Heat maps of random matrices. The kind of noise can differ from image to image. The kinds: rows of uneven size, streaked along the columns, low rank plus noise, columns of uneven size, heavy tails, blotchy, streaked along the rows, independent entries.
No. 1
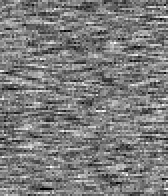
streaked along the rows
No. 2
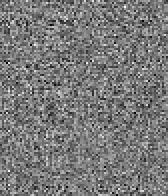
low rank plus noise
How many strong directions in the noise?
five to eight
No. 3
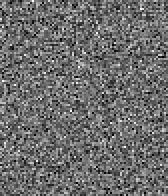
independent entries
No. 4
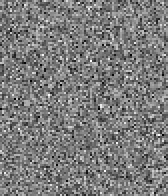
independent entries
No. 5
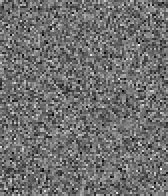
independent entries
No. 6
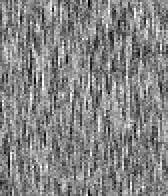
streaked along the columns
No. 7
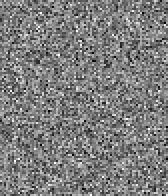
independent entries
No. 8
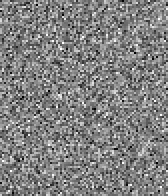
independent entries
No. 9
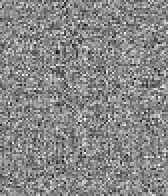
low rank plus noise
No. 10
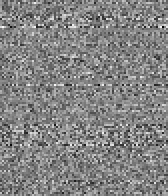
rows of uneven size
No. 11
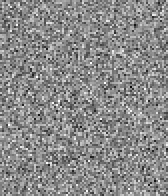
independent entries
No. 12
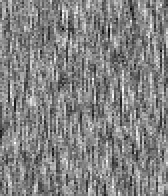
streaked along the columns
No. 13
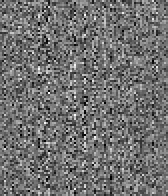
columns of uneven size
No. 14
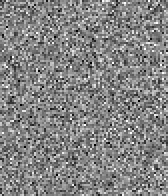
independent entries
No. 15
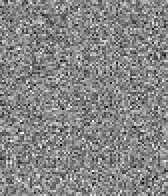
low rank plus noise
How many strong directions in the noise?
five to eight
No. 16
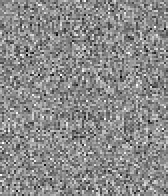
low rank plus noise
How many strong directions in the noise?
five to eight
